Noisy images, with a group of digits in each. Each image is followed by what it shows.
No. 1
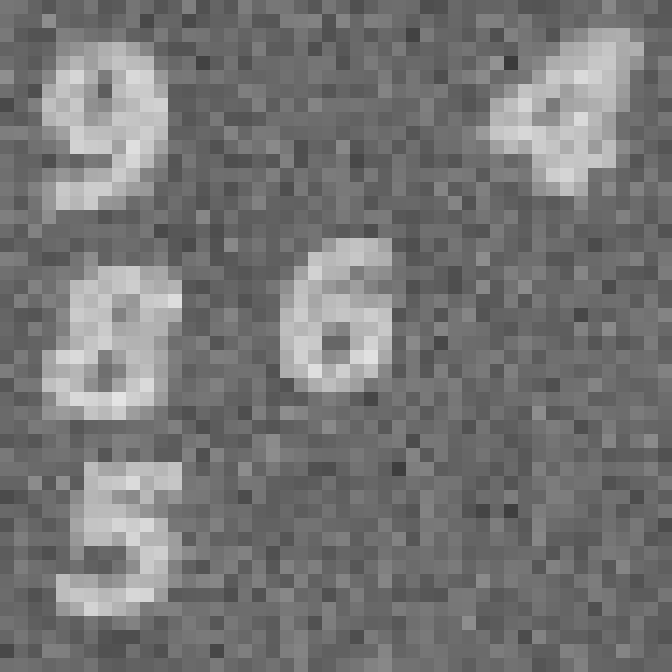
top left: 9; top right: 4; middle left: 8; centre: 6; bottom left: 5
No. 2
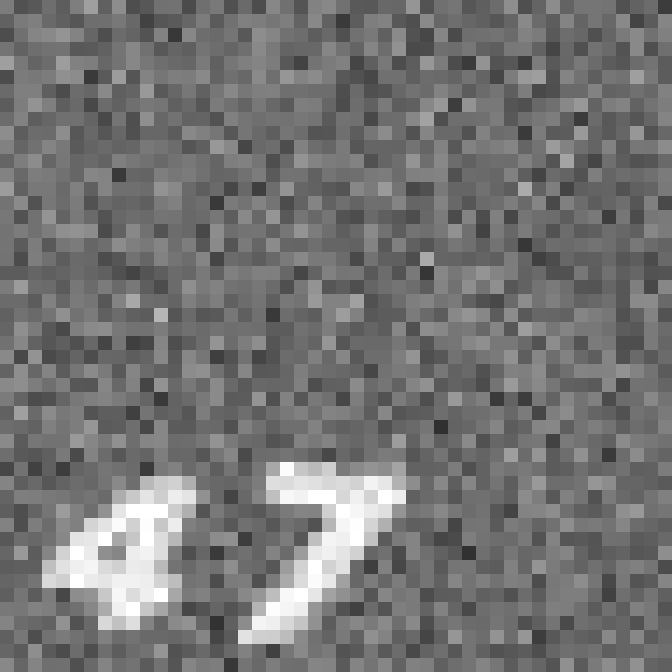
bottom left: 4; bottom middle: 7
